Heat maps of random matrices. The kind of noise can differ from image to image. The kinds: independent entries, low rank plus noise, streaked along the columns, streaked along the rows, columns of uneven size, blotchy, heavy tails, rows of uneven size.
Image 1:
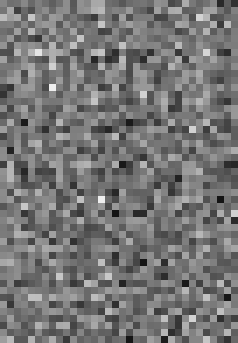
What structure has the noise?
low rank plus noise
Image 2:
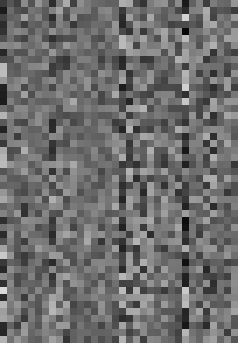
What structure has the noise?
columns of uneven size
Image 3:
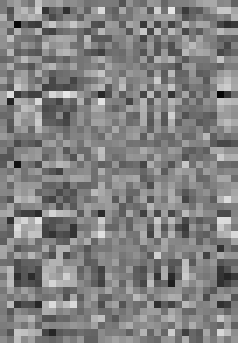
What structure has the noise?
low rank plus noise
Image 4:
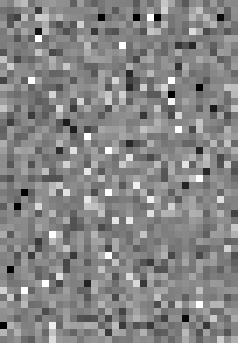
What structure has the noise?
heavy tails
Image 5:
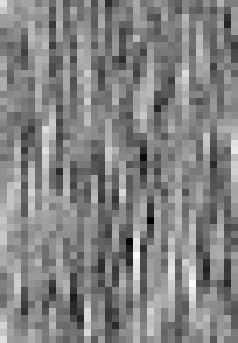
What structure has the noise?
streaked along the columns
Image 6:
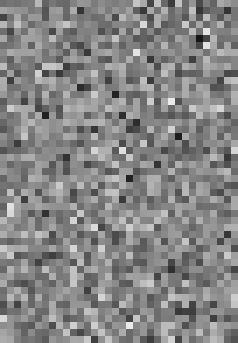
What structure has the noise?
independent entries
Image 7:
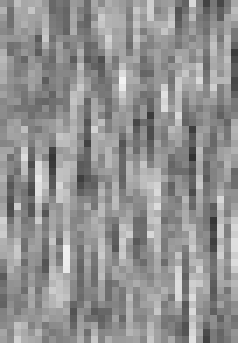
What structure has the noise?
streaked along the columns
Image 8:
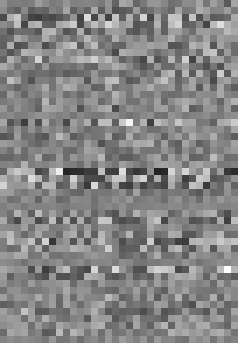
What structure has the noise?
rows of uneven size
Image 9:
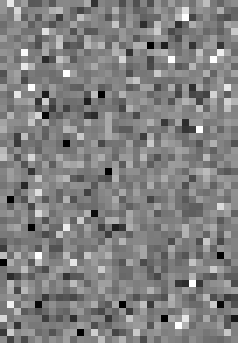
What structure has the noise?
heavy tails
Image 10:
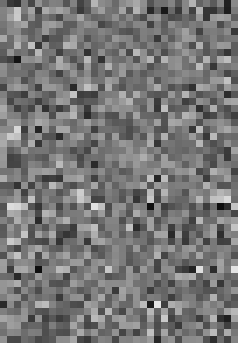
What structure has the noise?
low rank plus noise
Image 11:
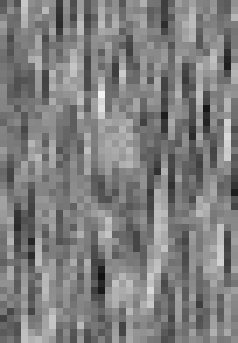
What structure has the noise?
streaked along the columns
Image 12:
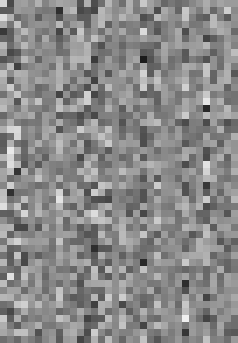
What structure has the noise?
columns of uneven size
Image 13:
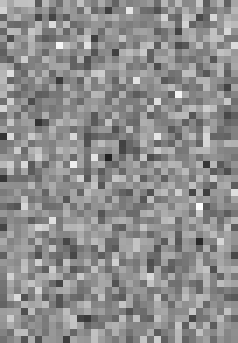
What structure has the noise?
independent entries
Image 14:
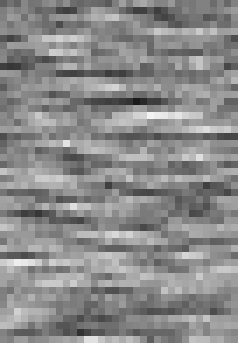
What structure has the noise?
streaked along the rows
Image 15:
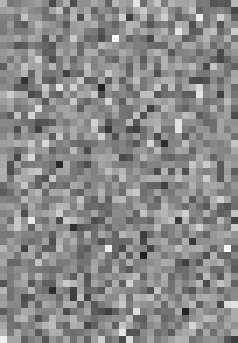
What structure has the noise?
independent entries
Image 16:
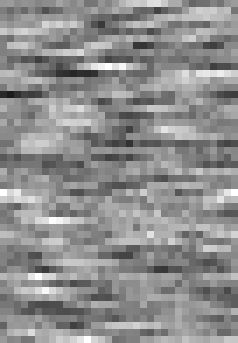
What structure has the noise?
streaked along the rows
